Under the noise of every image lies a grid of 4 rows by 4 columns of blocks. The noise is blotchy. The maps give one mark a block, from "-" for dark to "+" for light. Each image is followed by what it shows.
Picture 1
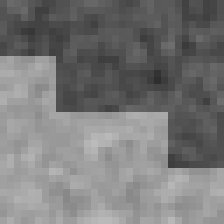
- - - -
+ - - -
+ + + -
+ + + +
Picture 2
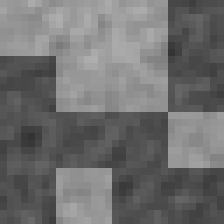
+ + + -
- + + -
- - - +
- + - -
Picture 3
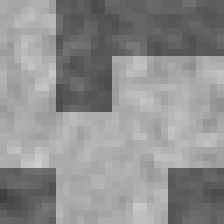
+ - - -
+ - + +
+ + + +
- + + -
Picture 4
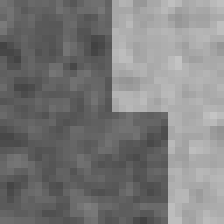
- - + +
- - + +
- - - +
- - - +
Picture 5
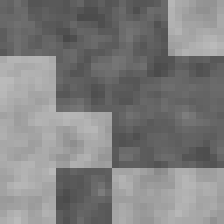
- - - +
+ - - -
+ + - -
+ - + +
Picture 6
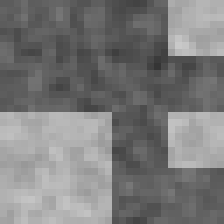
- - - +
- - - -
+ + - +
+ + - -
